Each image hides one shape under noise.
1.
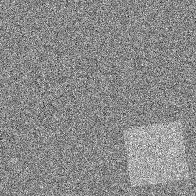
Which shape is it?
square
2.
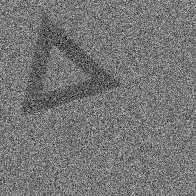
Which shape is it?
triangle frame
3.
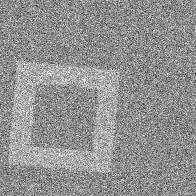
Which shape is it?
square frame
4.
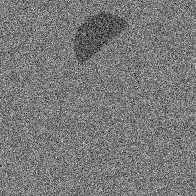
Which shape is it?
half disc
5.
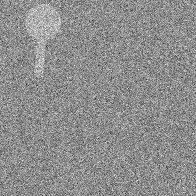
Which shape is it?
lollipop
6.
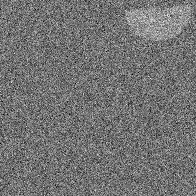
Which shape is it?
half disc
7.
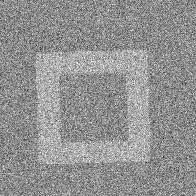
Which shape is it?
square frame
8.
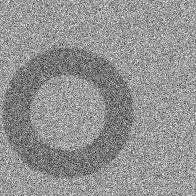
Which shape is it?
ring
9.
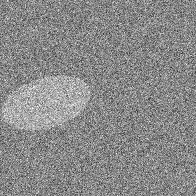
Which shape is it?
ellipse
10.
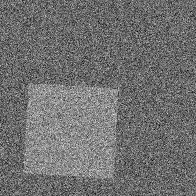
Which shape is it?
square
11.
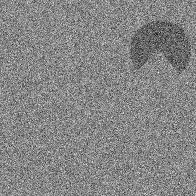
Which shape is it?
disc with a wedge cut out
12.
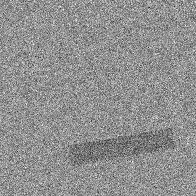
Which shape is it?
bar
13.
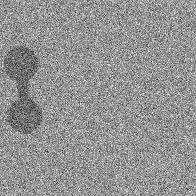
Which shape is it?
dumbbell
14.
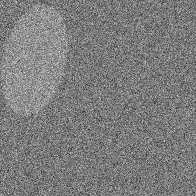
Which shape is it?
ellipse
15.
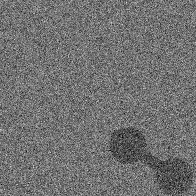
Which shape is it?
dumbbell
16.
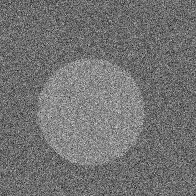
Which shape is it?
disc
